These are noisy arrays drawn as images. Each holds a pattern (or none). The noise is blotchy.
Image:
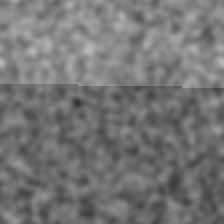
a sharp edge
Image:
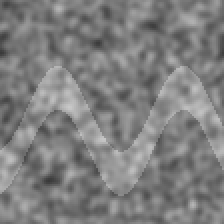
a wavy band
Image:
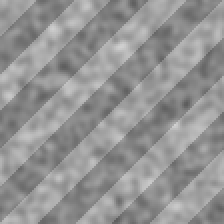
diagonal stripes
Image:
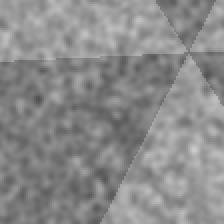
spokes from one point
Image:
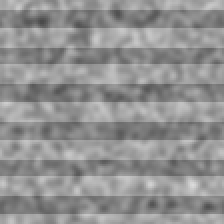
horizontal stripes
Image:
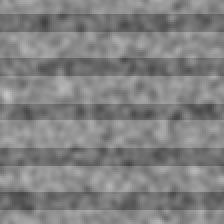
horizontal stripes
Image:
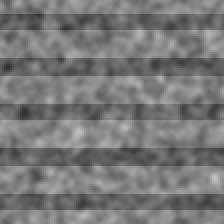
horizontal stripes
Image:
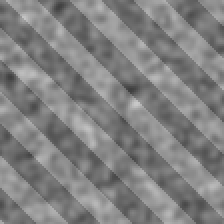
diagonal stripes
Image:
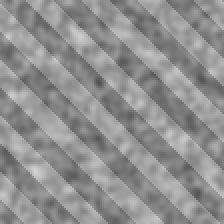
diagonal stripes
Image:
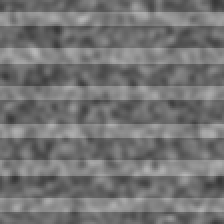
horizontal stripes
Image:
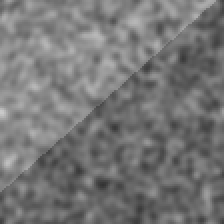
a sharp edge
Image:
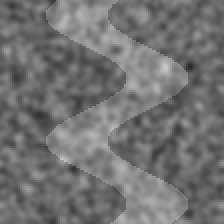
a wavy band
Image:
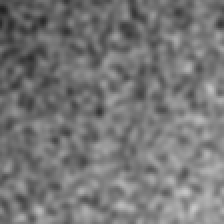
a smooth slope
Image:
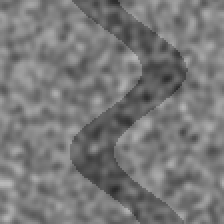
a wavy band
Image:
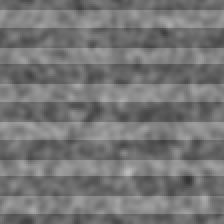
horizontal stripes
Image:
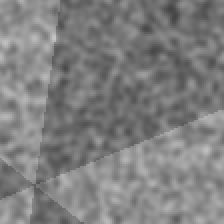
spokes from one point
